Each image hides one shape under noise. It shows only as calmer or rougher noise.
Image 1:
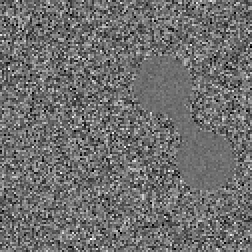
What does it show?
calm dumbbell
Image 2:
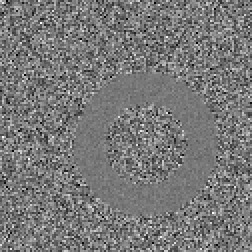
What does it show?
calm ring
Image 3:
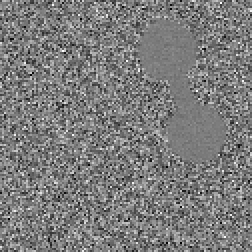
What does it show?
calm dumbbell
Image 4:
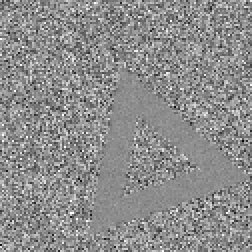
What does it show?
calm triangle frame
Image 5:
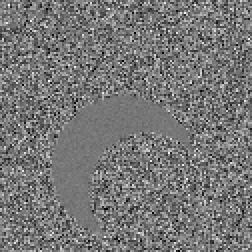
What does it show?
calm crescent
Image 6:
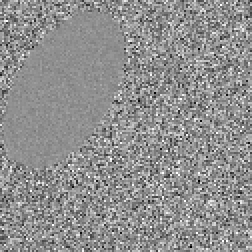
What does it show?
calm ellipse
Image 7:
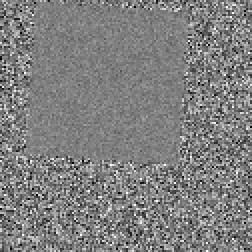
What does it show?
calm square
